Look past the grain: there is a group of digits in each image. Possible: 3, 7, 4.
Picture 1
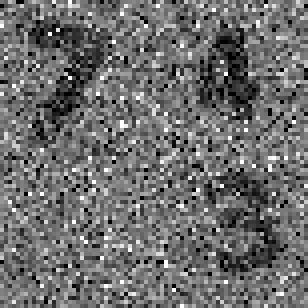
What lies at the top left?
7
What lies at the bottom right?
3
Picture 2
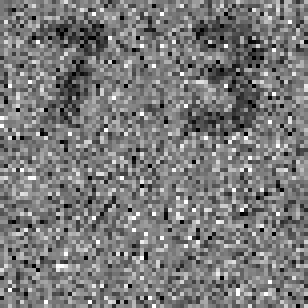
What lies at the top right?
3
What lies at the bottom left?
nothing
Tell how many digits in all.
2
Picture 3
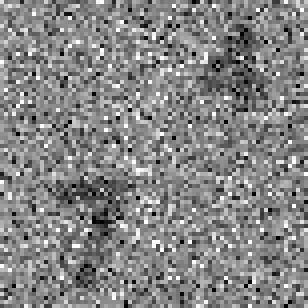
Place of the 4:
top right
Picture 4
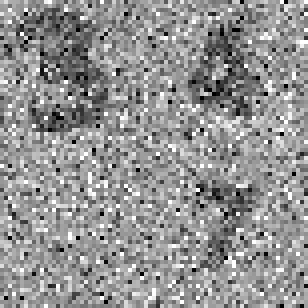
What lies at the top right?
4
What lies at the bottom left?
nothing
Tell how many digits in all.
3
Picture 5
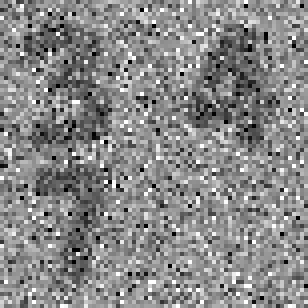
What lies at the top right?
4
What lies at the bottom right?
nothing
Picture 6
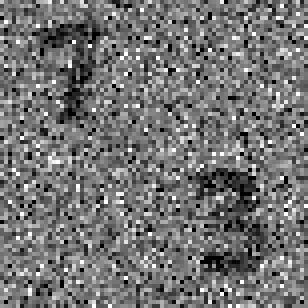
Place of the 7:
top left
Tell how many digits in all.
2
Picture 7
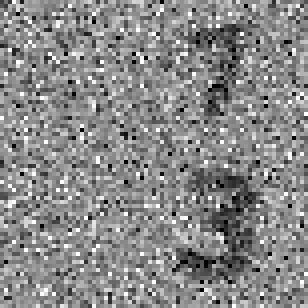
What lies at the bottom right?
3
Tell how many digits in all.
2
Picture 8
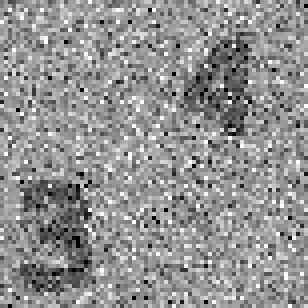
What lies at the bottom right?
nothing
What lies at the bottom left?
3
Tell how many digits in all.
2
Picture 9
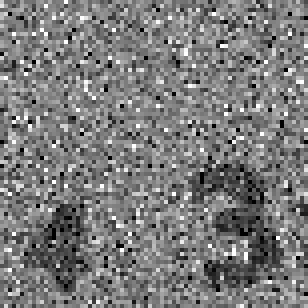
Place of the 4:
bottom left
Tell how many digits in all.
2
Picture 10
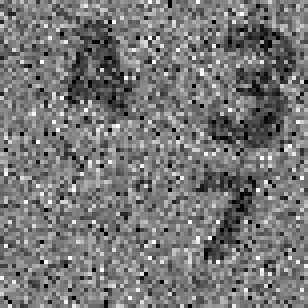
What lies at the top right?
3
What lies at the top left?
4
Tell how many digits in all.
3
